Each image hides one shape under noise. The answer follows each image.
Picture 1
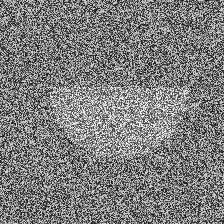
light half disc
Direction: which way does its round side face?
down
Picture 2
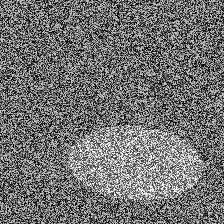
light ellipse
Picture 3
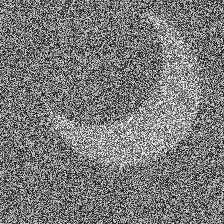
light crescent
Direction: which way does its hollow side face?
up and left
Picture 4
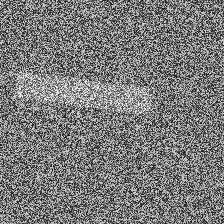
light bar
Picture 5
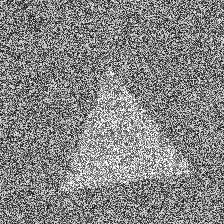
light triangle
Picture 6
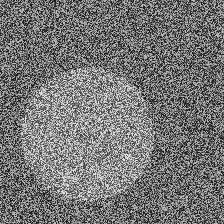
light disc
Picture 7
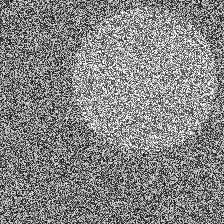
light disc
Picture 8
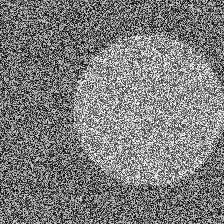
light disc
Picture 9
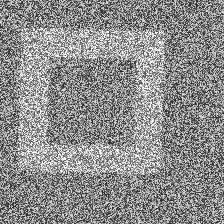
light square frame
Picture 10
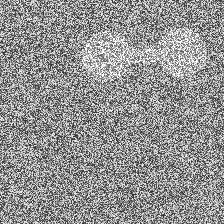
light dumbbell
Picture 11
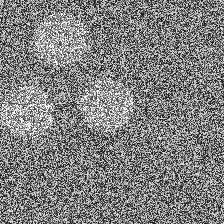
light three dots
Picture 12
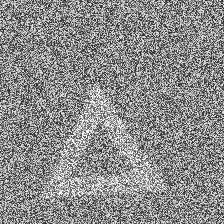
light triangle frame
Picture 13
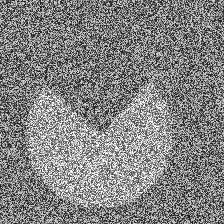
light disc with a wedge cut out
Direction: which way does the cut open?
up
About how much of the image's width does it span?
two thirds
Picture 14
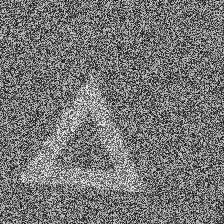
light triangle frame
